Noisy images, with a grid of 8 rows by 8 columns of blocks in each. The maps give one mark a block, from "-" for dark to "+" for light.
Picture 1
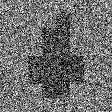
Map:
+ + + + + + + +
+ + + + - + + +
+ + + - - + + +
+ + + - - + + +
+ + - - - - + +
+ + - - - - + +
+ + + - - + + +
+ + + + + + + +
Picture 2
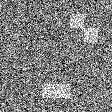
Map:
- - - - - - - -
- - - - - + - -
- - - - - - + -
- - - - - - - -
- - - - - - - -
- - - - - - - -
- - - + + - - -
- - - - - - - -
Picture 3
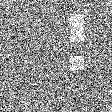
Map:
- - - - - - - -
- - - - - + - -
- - - - - + - -
- - - - - - - -
- - - - - + - -
- - - - - - - -
- - - - - - - -
- - - - - - - -
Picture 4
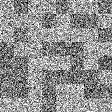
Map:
+ - + + - + + -
+ + + - + - - +
+ - + + + + + -
- + + - - - + +
- - + + + - + -
- - + - - - - +
- - + - + + - -
+ + + - + + + +
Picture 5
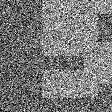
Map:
- - - + + + + +
- - - + + + + -
- - - + + + + -
- - - + + + + +
- - - - - - + +
- - - + + + + +
- - - + + + + -
- - - - - - - -
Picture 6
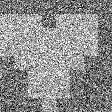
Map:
- - - - - - - -
+ + + - + + + -
+ + + + + + + -
+ + + + + + + -
- + + + + + - -
- - + + + - - -
- - + + + - - -
- - - + - - - -
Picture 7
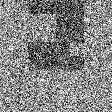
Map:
+ + - - - - + +
+ + + + - - + +
+ + + + - - + +
+ + - - - + + +
+ + - - - - + +
+ + + + + + + +
+ + + + + + + +
+ + + + + + + +
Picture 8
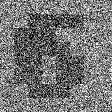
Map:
+ + + + + + + +
+ + - - - - + +
+ - - - + + + +
+ - - - - + + +
+ - - + - - + +
+ - - + - - + +
+ + - - - + + +
+ + + + + + + +
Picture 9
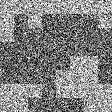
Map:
+ + + + + + + +
+ - + - - - - +
+ - - - - - - -
- - - - - - - -
- - - - - + + -
- - - - + + + -
+ + + - + + + +
+ + - - - - + +
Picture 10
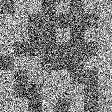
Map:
- + + - + - + +
+ + - - - - - +
+ + - - + - + +
+ - - - - - - +
- + + - - - + +
+ - + + + - - +
+ - - + + + - +
+ + - + - + - +
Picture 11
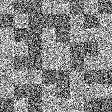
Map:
+ - - + + - + -
- + - - - + - +
+ - - + - + + +
+ + - + + - - +
+ - - + + - + +
+ + + - - + - -
+ - - + - + + +
- + - + + + - -
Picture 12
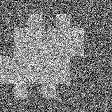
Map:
- - - - - - - -
- - + - + - - -
- + + + + + - -
- + + + + + - -
+ + + + + - - -
+ + + + + - - -
- + - + - - - -
- - - - - - - -
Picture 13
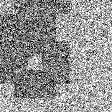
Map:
+ - - - - + + +
- - - - + + + +
- - - - + + + +
- - - - - + + +
- - + - - + + +
- - - - - + + +
+ - - - + + + +
+ + + + + + + +
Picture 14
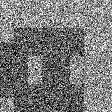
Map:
+ + + + + + + +
+ + + + + + + +
+ - - - - - + +
- - - - - - + +
- - + - - + + +
- - + - - + + +
- - - - - - + +
+ - - - - - + +
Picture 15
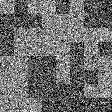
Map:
+ - + + - + - -
- - - + + + - -
- + + + + + + +
- + + + + - + -
+ + - - + - + +
+ + - - + - - +
+ + - - - - + +
+ + + - - - - -
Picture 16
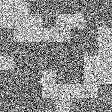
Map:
+ + - - - - - -
+ + + - + + - -
- + + + + - - +
- - - - - - - +
+ - - - - - + +
- - - + - - + +
- - - + + + + -
- - - - + - - -
